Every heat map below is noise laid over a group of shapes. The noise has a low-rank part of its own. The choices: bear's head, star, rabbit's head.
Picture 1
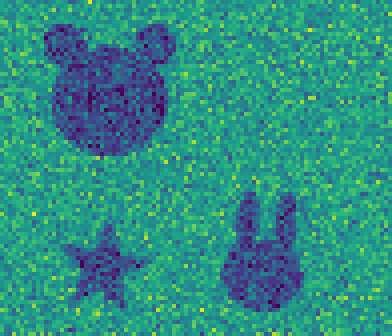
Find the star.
bottom left
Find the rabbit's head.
bottom right
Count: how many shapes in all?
3
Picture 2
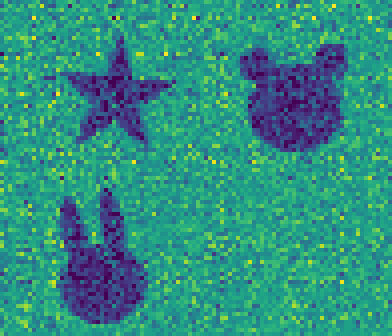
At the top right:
bear's head
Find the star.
top left
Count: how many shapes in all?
3
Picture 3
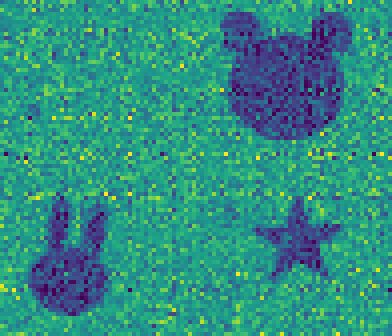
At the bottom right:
star
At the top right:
bear's head
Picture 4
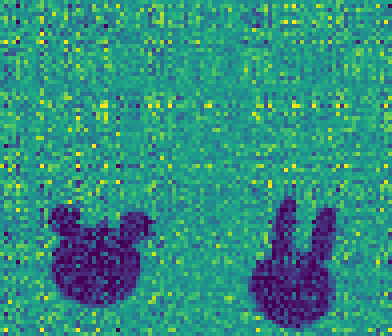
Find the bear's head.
bottom left
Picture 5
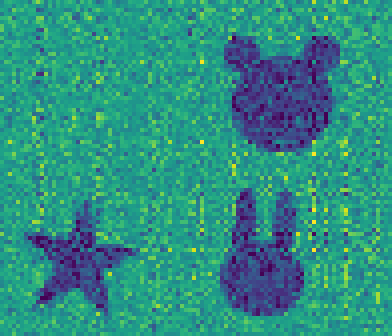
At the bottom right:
rabbit's head
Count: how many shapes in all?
3
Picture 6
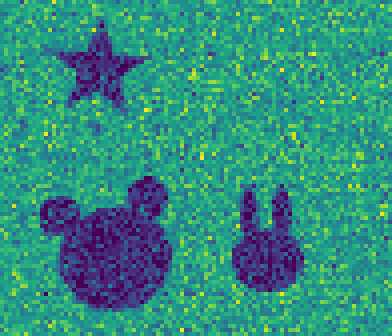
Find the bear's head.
bottom left
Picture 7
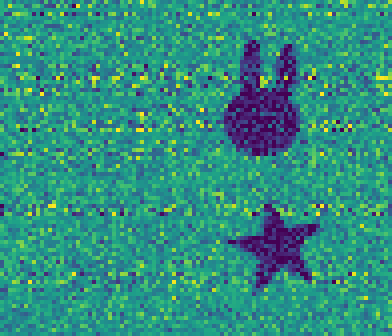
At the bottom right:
star
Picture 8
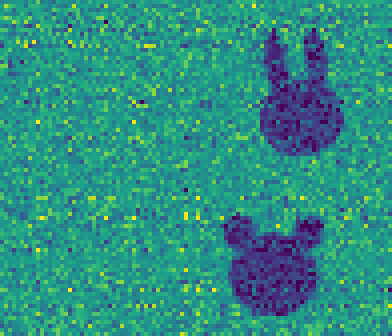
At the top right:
rabbit's head
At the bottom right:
bear's head
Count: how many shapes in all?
2
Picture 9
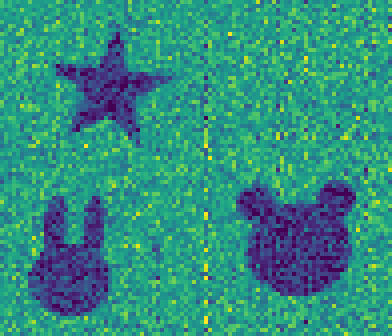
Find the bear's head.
bottom right
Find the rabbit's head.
bottom left
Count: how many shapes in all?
3
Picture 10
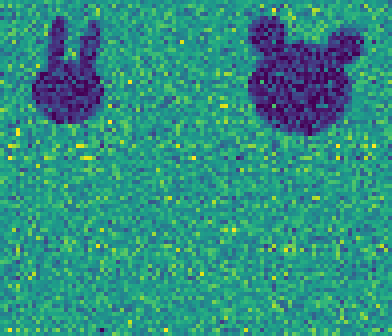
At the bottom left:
nothing
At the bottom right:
nothing
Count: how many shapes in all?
2
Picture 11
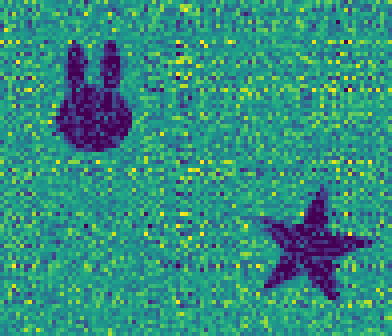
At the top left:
rabbit's head
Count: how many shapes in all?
2
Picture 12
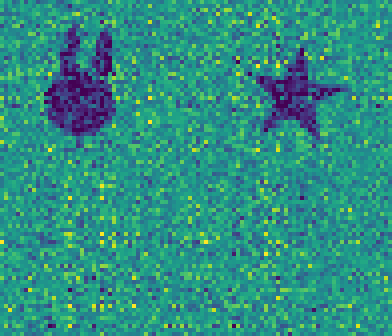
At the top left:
rabbit's head
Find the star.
top right
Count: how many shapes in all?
2
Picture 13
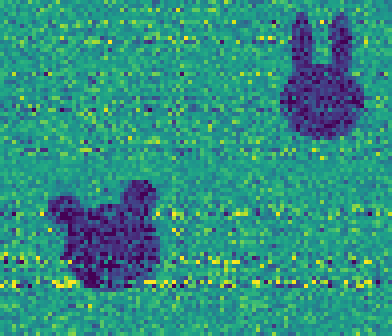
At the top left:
nothing
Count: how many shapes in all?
2
